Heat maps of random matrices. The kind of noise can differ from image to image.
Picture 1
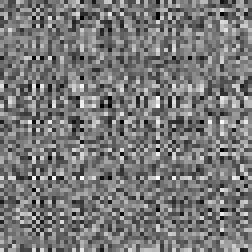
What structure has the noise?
low rank plus noise
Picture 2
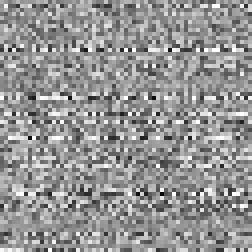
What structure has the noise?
rows of uneven size
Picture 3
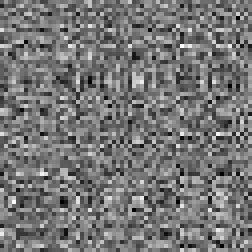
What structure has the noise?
low rank plus noise
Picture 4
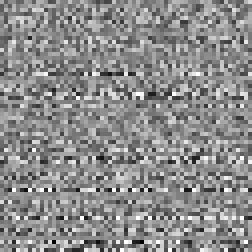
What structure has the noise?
rows of uneven size
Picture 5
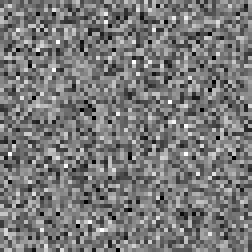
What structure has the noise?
independent entries
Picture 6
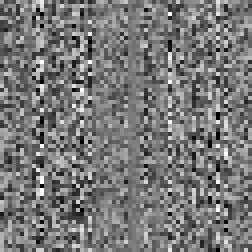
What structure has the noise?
columns of uneven size
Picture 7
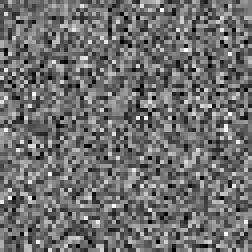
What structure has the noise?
independent entries
